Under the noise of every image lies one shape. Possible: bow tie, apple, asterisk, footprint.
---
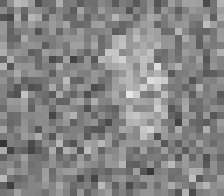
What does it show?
light footprint
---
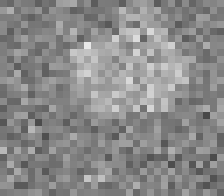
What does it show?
light apple
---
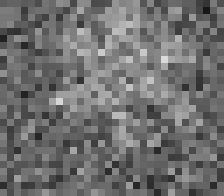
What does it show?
light asterisk
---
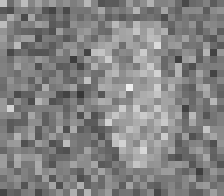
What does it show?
light footprint
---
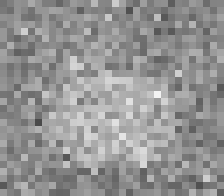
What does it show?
light apple
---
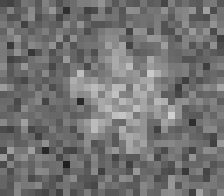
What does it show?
light asterisk
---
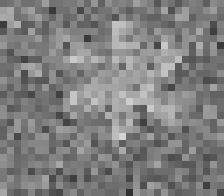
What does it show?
light asterisk
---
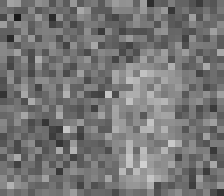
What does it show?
light footprint
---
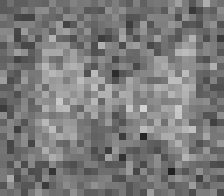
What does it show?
light bow tie
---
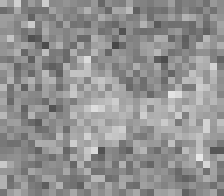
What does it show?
light bow tie
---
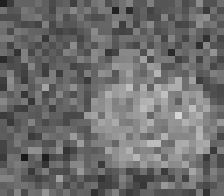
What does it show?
light apple
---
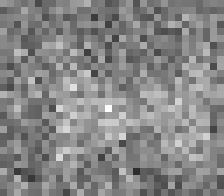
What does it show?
light bow tie
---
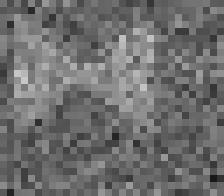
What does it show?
light bow tie
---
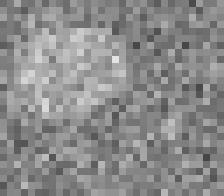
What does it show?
light apple
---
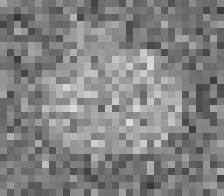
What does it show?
light apple
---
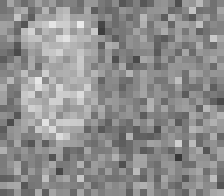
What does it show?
light footprint
